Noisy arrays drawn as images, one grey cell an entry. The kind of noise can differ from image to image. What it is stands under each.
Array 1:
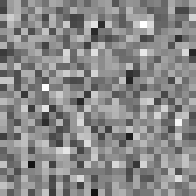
low rank plus noise
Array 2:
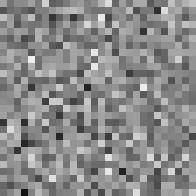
independent entries
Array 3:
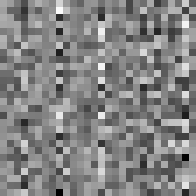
columns of uneven size
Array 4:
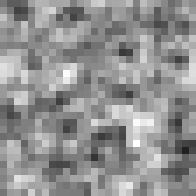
blotchy
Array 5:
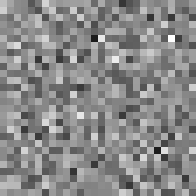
low rank plus noise
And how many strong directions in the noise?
three or four
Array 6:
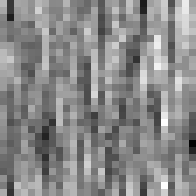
streaked along the columns
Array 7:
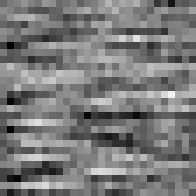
streaked along the rows
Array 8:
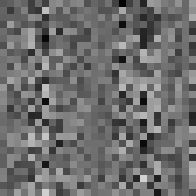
columns of uneven size
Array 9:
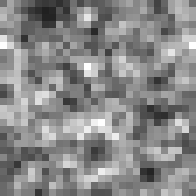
blotchy
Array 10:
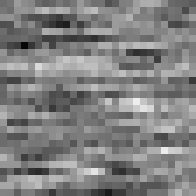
streaked along the rows
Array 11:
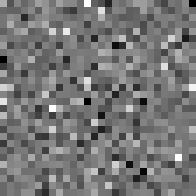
heavy tails
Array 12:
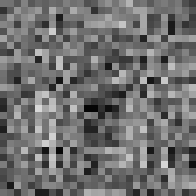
low rank plus noise
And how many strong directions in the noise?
two
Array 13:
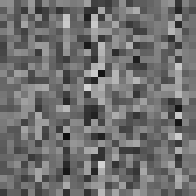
columns of uneven size
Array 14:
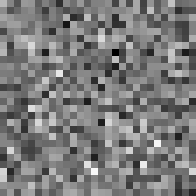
independent entries
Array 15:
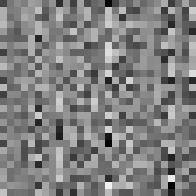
columns of uneven size
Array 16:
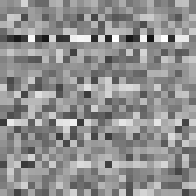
rows of uneven size
